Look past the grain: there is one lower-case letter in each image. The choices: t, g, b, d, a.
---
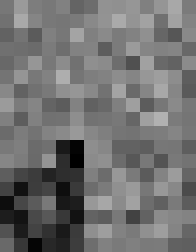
dark d, bottom left
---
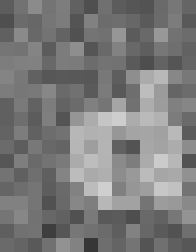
light d
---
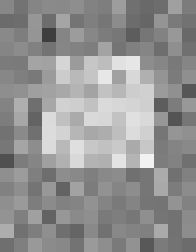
light a
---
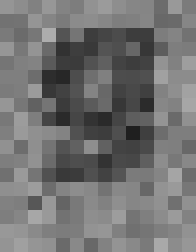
dark g
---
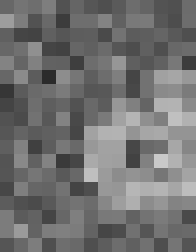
light d
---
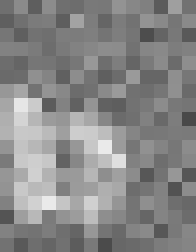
light b
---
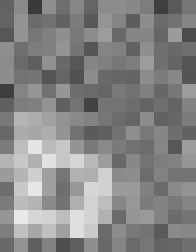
light b
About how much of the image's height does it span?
half
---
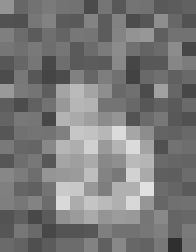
light b
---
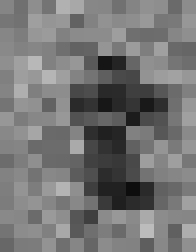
dark t
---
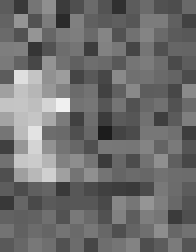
light t, middle left
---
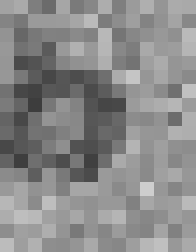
dark b
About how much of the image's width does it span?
two thirds
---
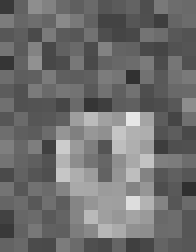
light g
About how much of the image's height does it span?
half
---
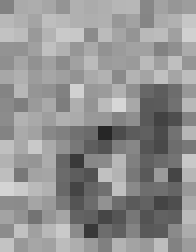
dark d
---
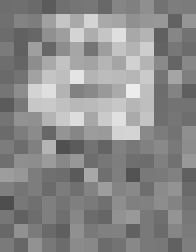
light a
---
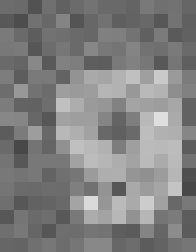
light g
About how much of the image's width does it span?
two thirds
